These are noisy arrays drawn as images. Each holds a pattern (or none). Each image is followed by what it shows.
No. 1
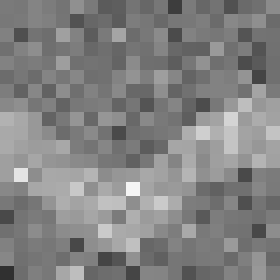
a wavy band
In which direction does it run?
left to right
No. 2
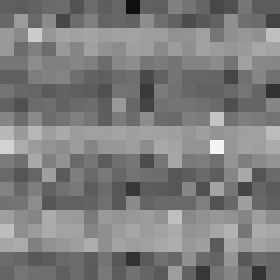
horizontal stripes
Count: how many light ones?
3
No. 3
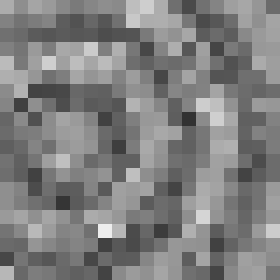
rings round one point
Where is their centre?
middle left
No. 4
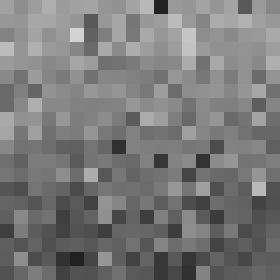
a smooth slope
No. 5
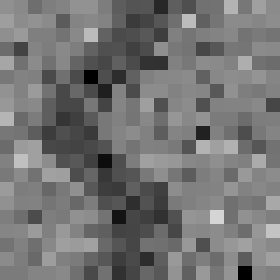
a wavy band
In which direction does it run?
top to bottom
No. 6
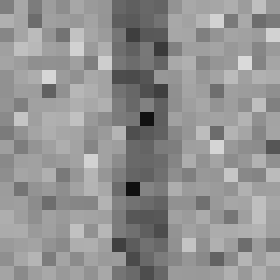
one vertical stripe
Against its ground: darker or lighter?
darker
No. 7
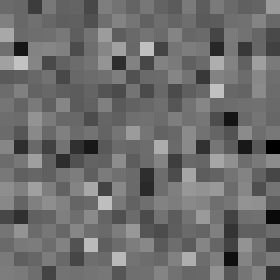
only noise
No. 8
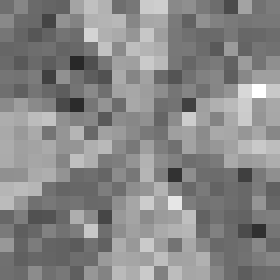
spokes from one point
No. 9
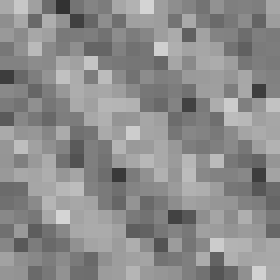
diagonal stripes
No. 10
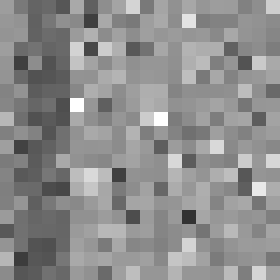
one vertical stripe
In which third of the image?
left
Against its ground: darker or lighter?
darker
